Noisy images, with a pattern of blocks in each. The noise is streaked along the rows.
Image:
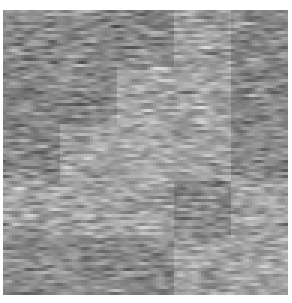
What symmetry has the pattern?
mirrored about the diagonal from the top left
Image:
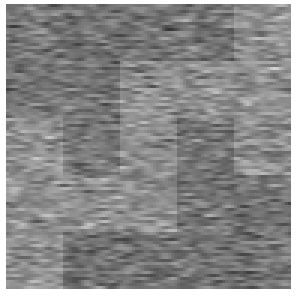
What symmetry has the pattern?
the same after a half turn
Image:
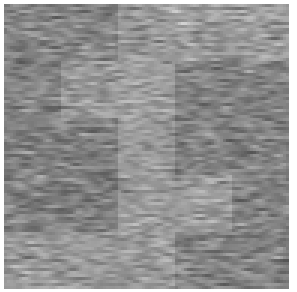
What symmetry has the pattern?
the same after a half turn
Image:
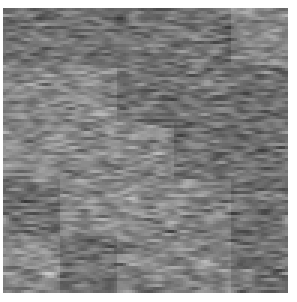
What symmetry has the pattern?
mirrored about the diagonal from the bottom left
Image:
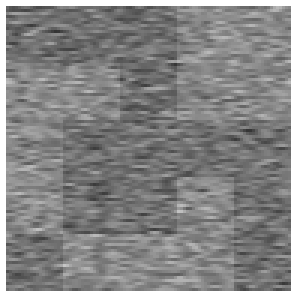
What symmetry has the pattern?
mirrored about the diagonal from the bottom left
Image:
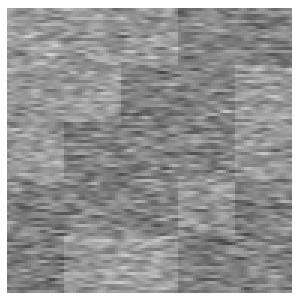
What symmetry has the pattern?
mirrored about the diagonal from the top left
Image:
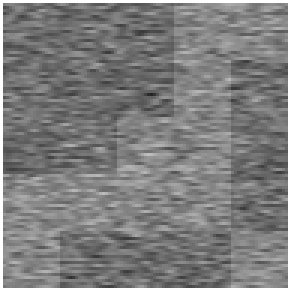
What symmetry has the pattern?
mirrored about the diagonal from the top left
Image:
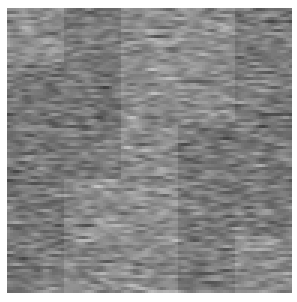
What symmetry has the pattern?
the same after a half turn
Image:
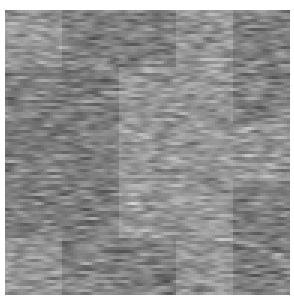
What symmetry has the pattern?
top and bottom mirror each other
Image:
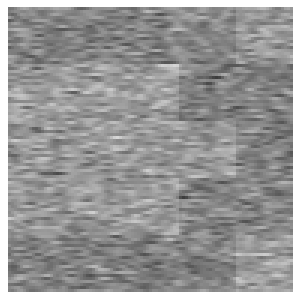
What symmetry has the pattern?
top and bottom mirror each other
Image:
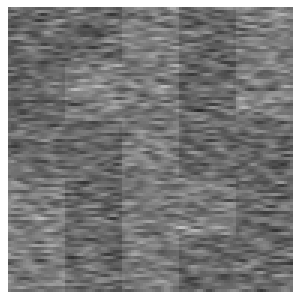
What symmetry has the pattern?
the same after a half turn
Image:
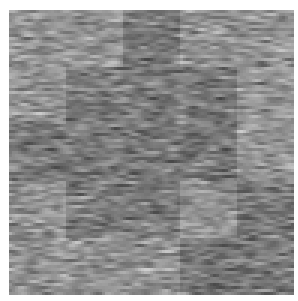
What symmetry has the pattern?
mirrored about the diagonal from the top left
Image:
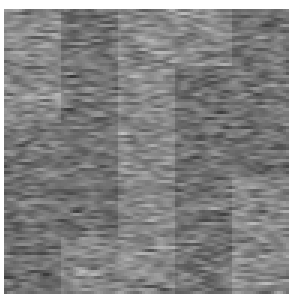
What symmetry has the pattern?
the same after a half turn
